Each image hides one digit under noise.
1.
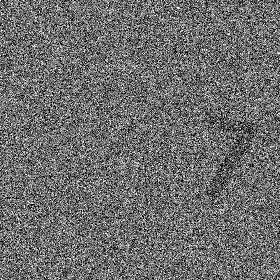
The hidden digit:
7
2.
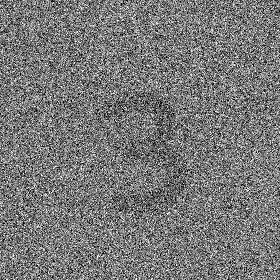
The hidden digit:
3
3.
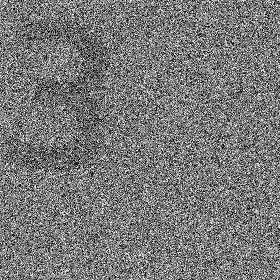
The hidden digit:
3
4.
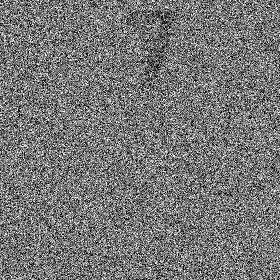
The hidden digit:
7
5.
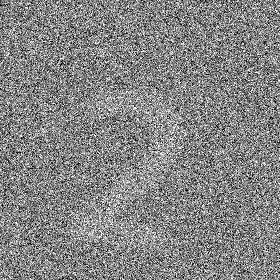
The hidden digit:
2
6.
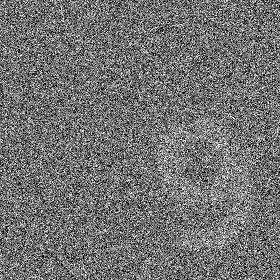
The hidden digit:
9
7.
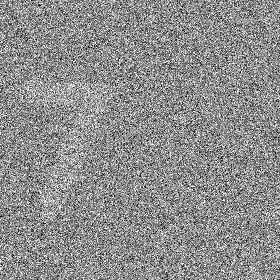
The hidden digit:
7
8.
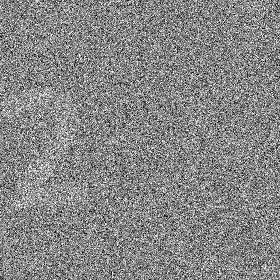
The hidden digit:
2
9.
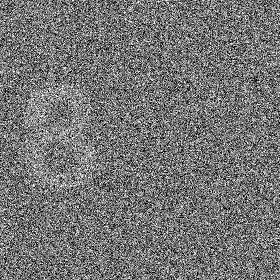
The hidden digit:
8
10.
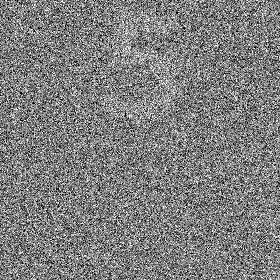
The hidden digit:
5
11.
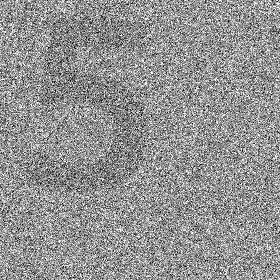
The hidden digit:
5
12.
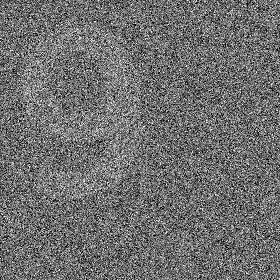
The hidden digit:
9
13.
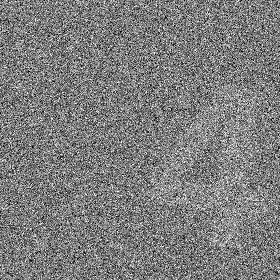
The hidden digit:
4
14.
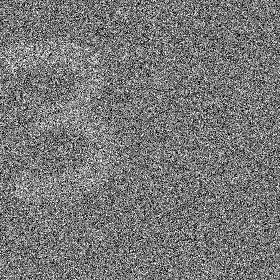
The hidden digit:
3
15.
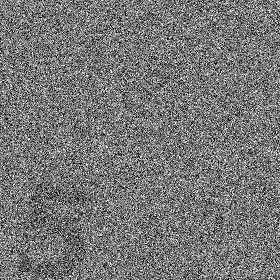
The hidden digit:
5
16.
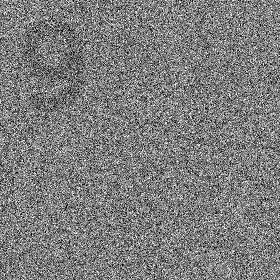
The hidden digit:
9
